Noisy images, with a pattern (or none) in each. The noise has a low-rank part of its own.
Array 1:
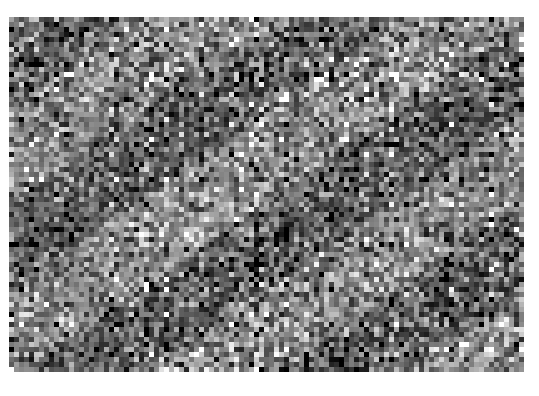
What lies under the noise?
diagonal stripes
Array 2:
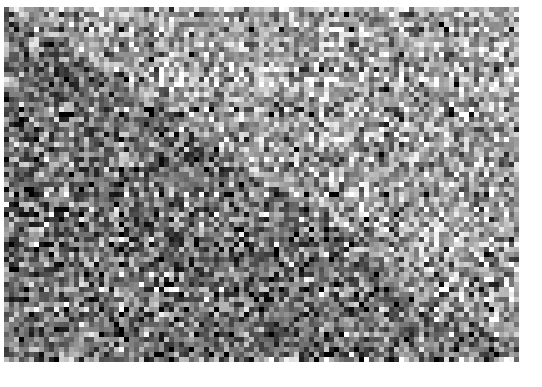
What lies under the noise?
a sharp edge
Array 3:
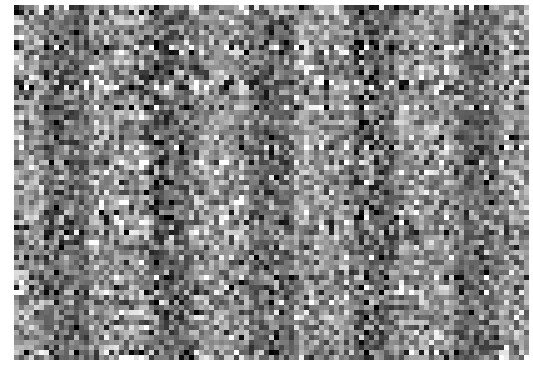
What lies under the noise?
vertical stripes
